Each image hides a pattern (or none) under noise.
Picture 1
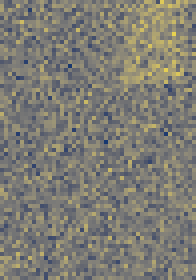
one block
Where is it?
top right
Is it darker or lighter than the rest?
lighter
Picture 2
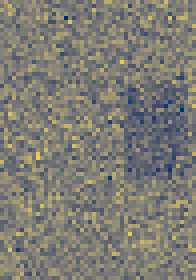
one block
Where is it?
middle right
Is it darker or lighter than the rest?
darker
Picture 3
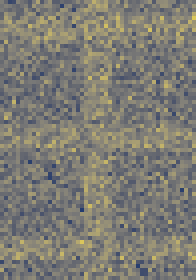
bands of rows crossing bands of columns
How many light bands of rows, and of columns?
3 and 1
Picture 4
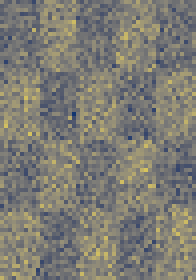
a checkerboard
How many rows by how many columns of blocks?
4 by 5
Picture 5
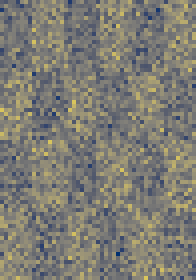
a checkerboard
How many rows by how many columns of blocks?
4 by 6
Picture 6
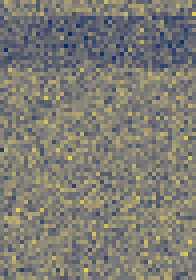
one band of rows
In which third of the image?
top
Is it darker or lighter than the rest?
darker
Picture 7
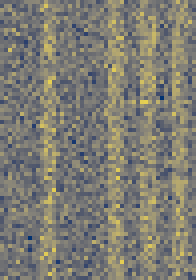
bands of columns
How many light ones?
4
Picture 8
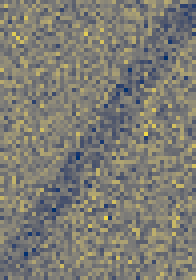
a diagonal band
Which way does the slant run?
bottom left to top right
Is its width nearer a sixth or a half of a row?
a sixth
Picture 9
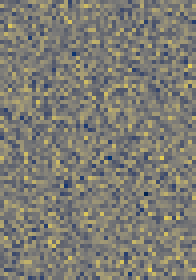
only noise
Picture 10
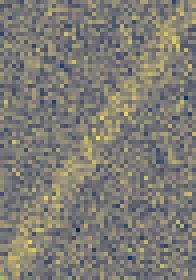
a diagonal band
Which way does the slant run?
bottom left to top right
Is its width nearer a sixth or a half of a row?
a sixth
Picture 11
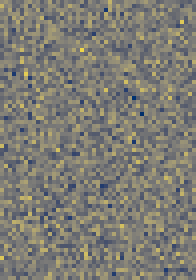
only noise
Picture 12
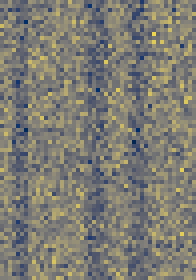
bands of columns
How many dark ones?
3
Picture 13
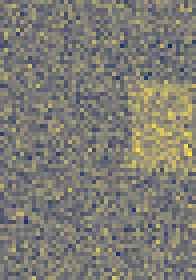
one block
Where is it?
middle right
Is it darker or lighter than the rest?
lighter
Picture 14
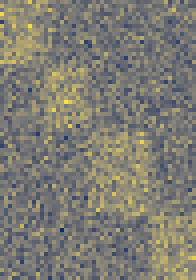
blocks along the diagonal
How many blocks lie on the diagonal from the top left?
4
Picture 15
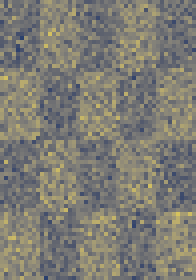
a checkerboard
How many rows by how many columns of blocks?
4 by 5
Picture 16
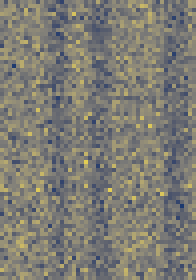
bands of columns
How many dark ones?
3
